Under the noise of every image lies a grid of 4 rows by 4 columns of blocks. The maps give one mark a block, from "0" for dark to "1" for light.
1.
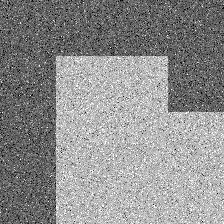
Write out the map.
0 0 0 0
0 1 1 0
0 1 1 1
0 1 1 1
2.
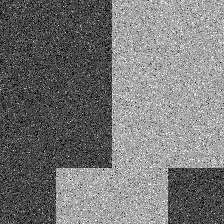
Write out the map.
0 0 1 1
0 0 1 1
0 0 1 1
0 1 1 0
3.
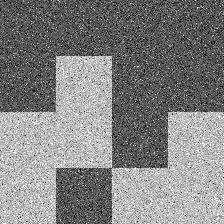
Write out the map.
0 0 0 0
0 1 0 0
1 1 0 1
1 0 1 1
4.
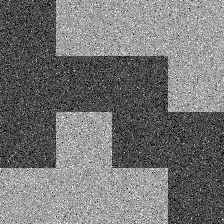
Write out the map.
0 1 1 1
0 0 0 1
0 1 0 0
1 1 1 0
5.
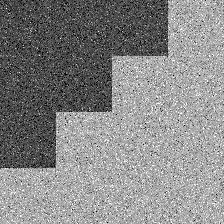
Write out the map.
0 0 0 1
0 0 1 1
0 1 1 1
1 1 1 1
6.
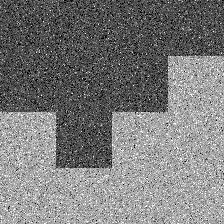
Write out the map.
0 0 0 0
0 0 0 1
1 0 1 1
1 1 1 1
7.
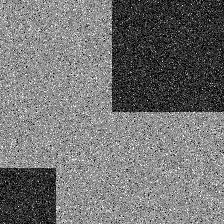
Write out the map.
1 1 0 0
1 1 0 0
1 1 1 1
0 1 1 1
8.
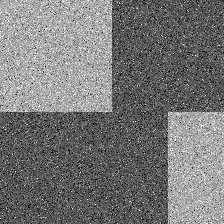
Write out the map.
1 1 0 0
1 1 0 0
0 0 0 1
0 0 0 1
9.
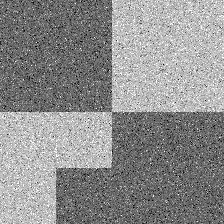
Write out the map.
0 0 1 1
0 0 1 1
1 1 0 0
1 0 0 0
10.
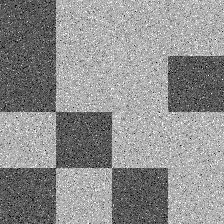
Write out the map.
0 1 1 1
0 1 1 0
1 0 1 1
0 1 0 1
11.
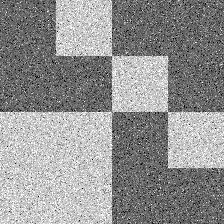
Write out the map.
0 1 0 0
0 0 1 0
1 1 0 1
1 1 0 0
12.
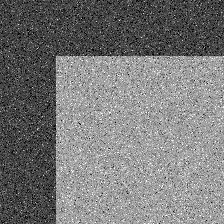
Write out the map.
0 0 0 0
0 1 1 1
0 1 1 1
0 1 1 1
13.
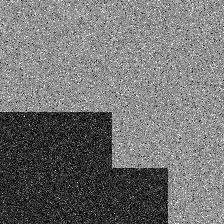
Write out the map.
1 1 1 1
1 1 1 1
0 0 1 1
0 0 0 1
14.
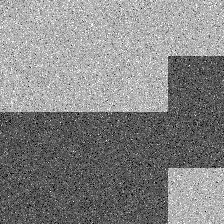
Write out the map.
1 1 1 1
1 1 1 0
0 0 0 0
0 0 0 1
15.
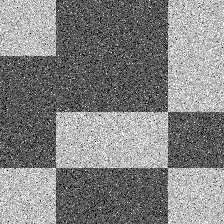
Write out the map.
1 0 0 1
0 0 0 1
0 1 1 0
1 0 0 1
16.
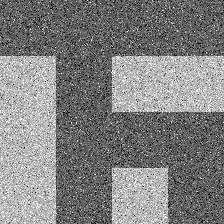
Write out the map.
0 0 0 0
1 0 1 1
1 0 0 0
1 0 1 0
